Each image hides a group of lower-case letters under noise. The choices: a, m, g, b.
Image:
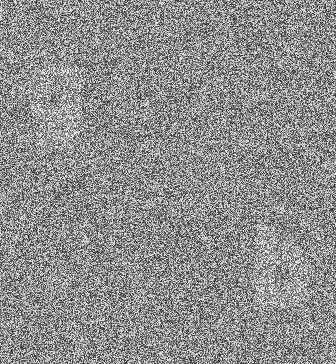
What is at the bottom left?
nothing
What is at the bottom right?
b
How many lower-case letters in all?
2
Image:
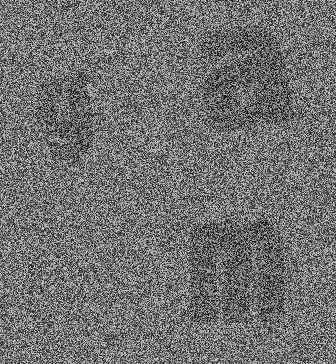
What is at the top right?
a
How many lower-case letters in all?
3
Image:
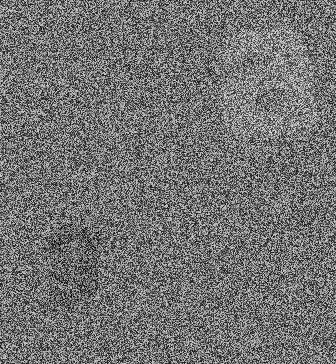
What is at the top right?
a
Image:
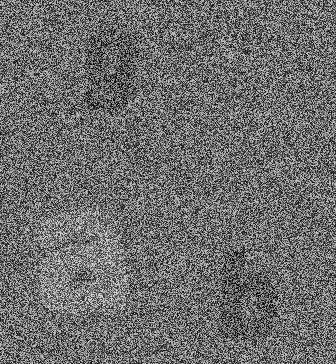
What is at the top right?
nothing
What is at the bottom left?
a
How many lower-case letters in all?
3
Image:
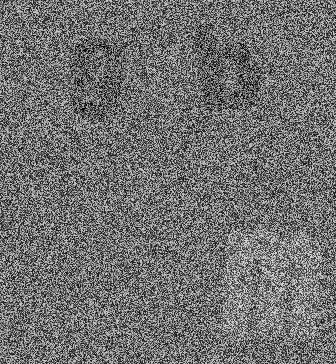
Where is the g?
top left
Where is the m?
bottom right
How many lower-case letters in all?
3
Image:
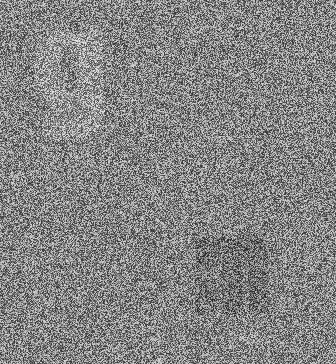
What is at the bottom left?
nothing
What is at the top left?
g
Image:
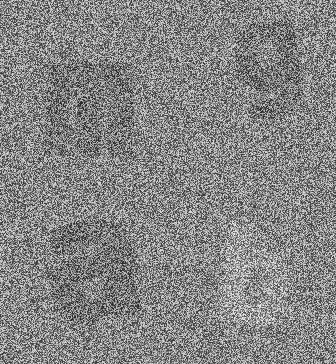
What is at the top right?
g
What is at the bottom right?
b
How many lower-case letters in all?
4
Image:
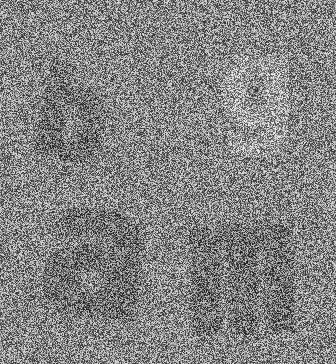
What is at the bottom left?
a
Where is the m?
bottom right
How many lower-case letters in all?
4
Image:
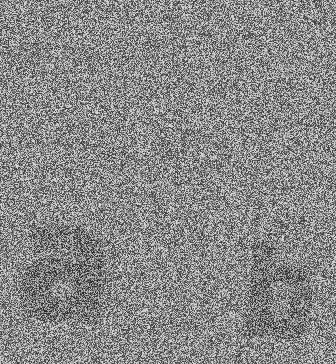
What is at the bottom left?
a
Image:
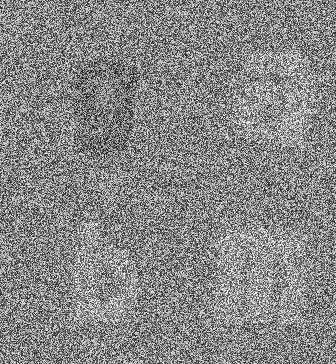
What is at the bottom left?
b
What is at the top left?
g
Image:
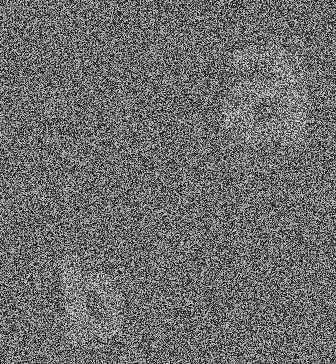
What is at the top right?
a
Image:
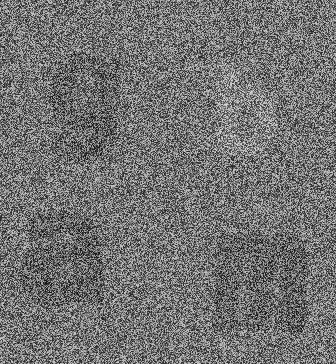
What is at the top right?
b
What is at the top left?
g
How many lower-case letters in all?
4
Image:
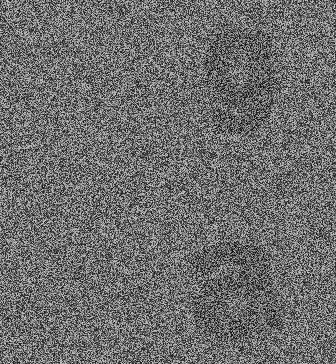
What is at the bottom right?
a
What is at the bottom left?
nothing
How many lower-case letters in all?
2
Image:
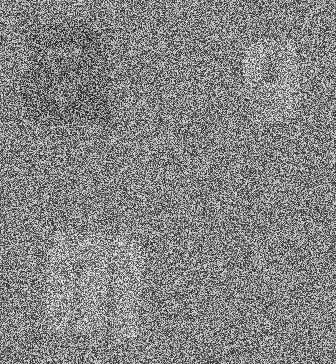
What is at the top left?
a
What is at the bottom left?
m
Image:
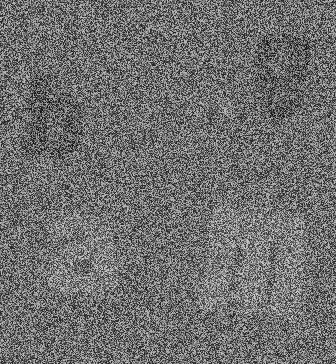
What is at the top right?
g
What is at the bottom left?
a
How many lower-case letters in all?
4
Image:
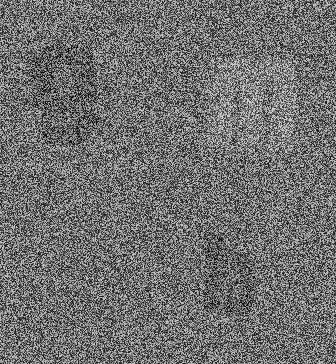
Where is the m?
top right
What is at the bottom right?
b
